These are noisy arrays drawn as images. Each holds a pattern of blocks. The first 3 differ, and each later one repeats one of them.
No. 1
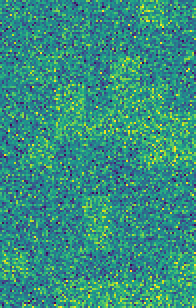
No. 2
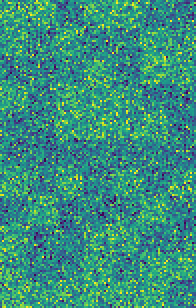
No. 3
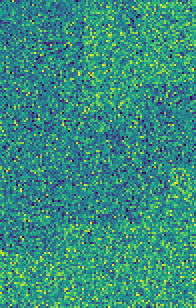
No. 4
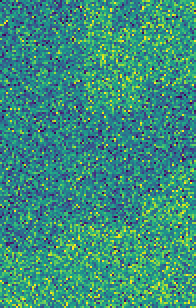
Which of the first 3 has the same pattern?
3
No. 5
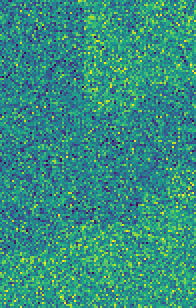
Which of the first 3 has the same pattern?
3
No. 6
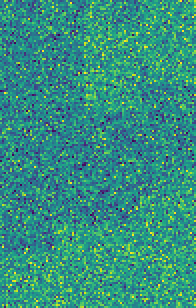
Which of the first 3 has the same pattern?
3
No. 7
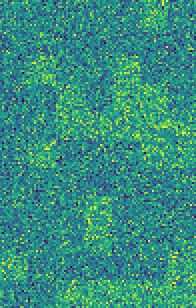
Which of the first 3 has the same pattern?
1
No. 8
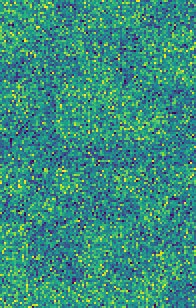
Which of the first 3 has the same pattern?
2
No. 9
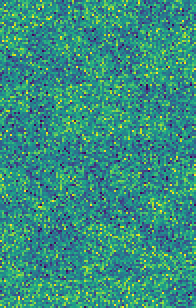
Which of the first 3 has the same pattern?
2
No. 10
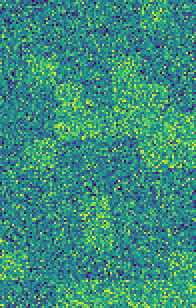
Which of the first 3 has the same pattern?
1
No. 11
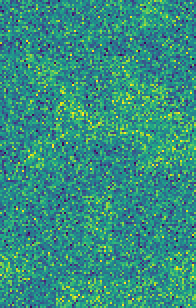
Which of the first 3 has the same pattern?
1
